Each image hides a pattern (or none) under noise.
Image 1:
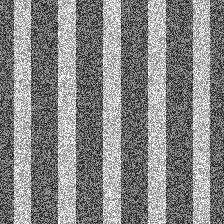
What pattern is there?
vertical stripes
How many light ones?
5
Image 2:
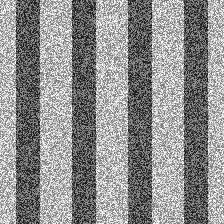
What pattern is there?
vertical stripes
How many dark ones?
4
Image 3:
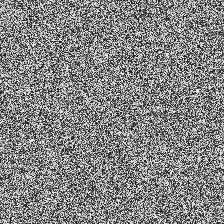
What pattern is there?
only noise
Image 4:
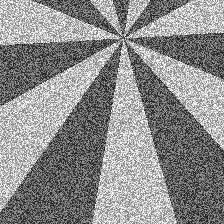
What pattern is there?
spokes from one point
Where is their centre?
top middle
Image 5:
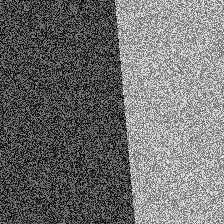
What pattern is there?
a sharp edge
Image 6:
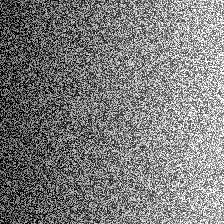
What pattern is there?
a smooth slope
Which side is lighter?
right
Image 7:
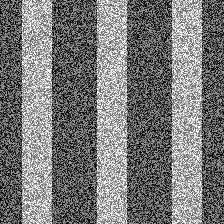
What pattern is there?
vertical stripes
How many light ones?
3
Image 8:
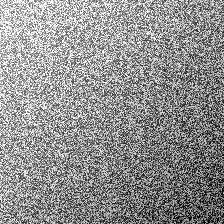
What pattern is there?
a smooth slope
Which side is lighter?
top left
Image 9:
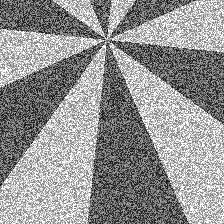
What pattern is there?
spokes from one point
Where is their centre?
top middle
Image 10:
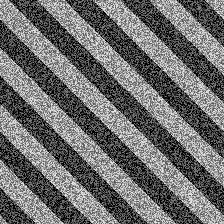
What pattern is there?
diagonal stripes
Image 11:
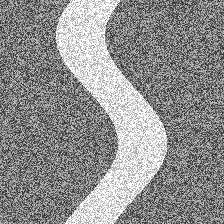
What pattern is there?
a wavy band
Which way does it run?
top to bottom
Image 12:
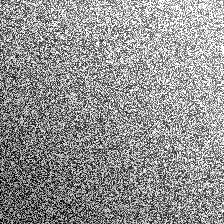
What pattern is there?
a smooth slope
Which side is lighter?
top right
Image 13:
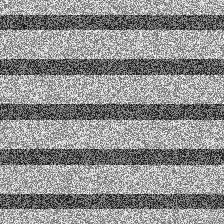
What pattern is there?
horizontal stripes
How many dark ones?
5
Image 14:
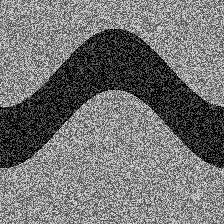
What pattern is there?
a wavy band
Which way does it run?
left to right
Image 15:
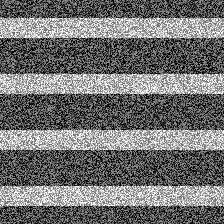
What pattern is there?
horizontal stripes
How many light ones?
4
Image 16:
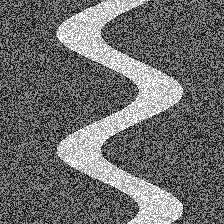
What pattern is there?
a wavy band
